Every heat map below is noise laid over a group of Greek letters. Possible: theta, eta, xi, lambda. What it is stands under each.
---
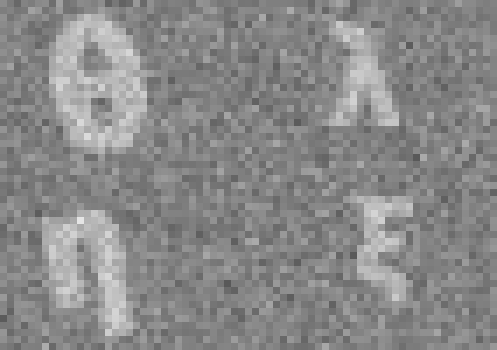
top left: theta; top right: lambda; bottom left: eta; bottom right: xi
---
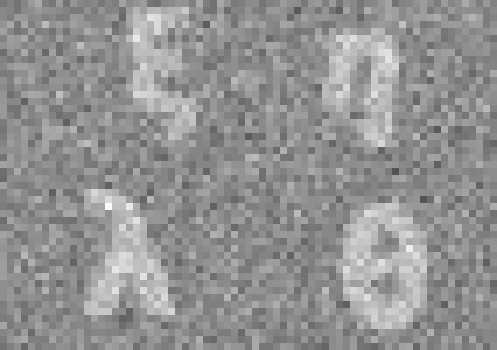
top left: xi; top right: eta; bottom left: lambda; bottom right: theta
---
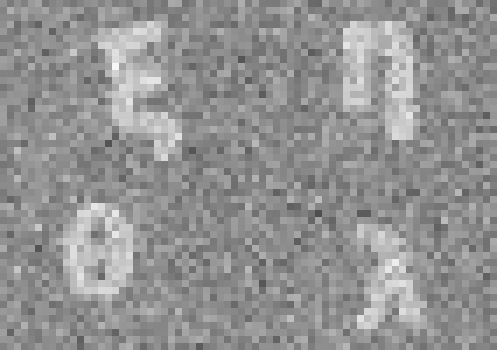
top left: xi; top right: eta; bottom left: theta; bottom right: lambda
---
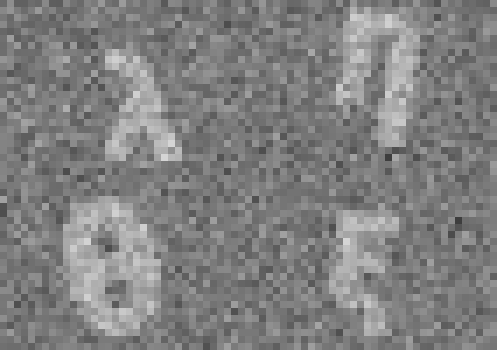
top left: lambda; top right: eta; bottom left: theta; bottom right: xi
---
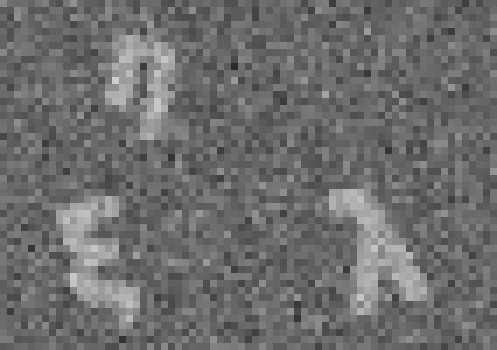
top left: eta; bottom left: xi; bottom right: lambda
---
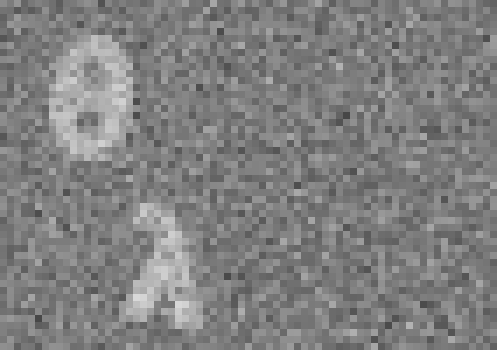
top left: theta; bottom left: lambda
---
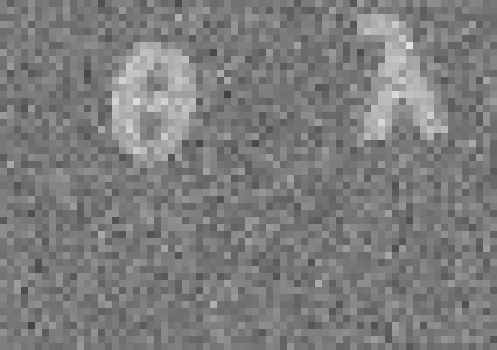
top left: theta; top right: lambda
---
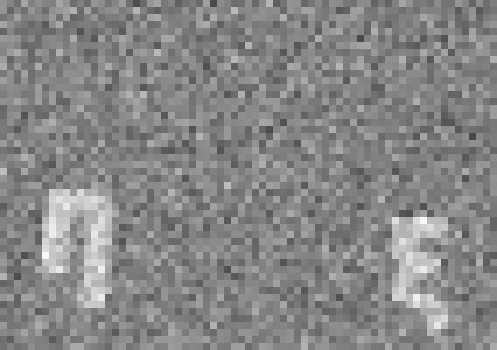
bottom left: eta; bottom right: xi
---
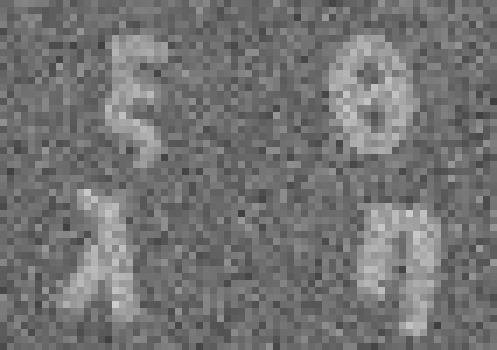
top left: xi; top right: theta; bottom left: lambda; bottom right: eta
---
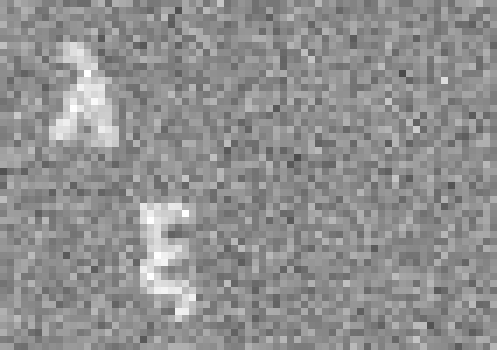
top left: lambda; bottom left: xi
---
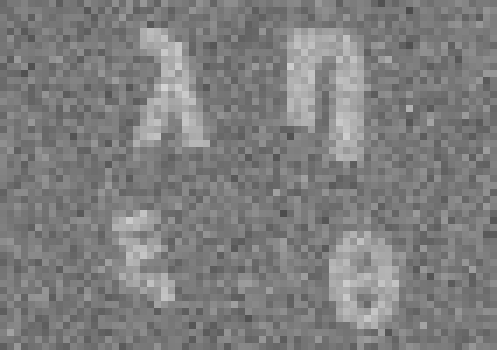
top left: lambda; top right: eta; bottom left: xi; bottom right: theta
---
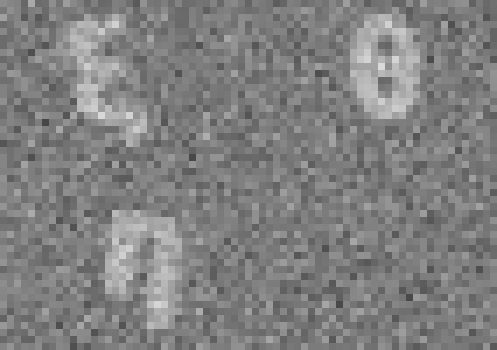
top left: xi; top right: theta; bottom left: eta
